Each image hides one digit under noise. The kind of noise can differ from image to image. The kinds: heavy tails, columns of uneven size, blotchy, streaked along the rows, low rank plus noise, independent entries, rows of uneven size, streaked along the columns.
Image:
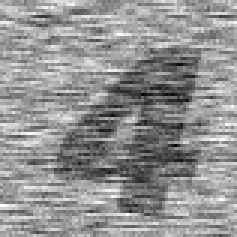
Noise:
streaked along the rows
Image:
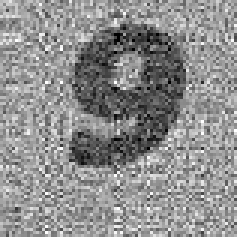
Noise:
low rank plus noise
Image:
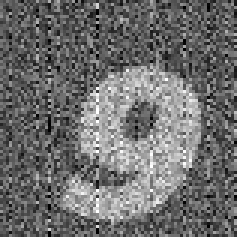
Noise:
columns of uneven size
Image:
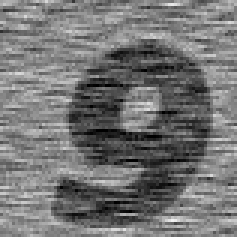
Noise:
streaked along the rows
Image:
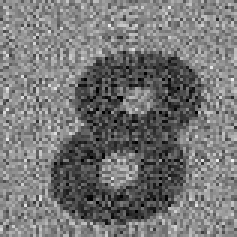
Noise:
low rank plus noise
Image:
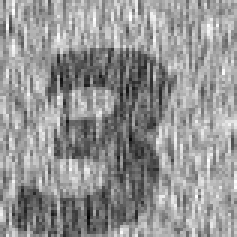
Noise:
streaked along the columns
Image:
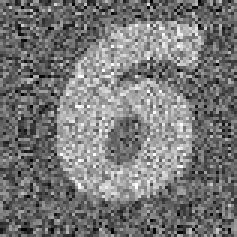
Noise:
low rank plus noise
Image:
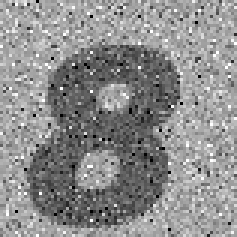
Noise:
heavy tails
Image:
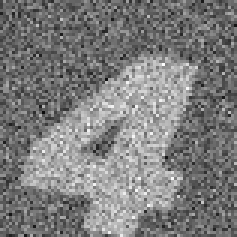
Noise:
independent entries
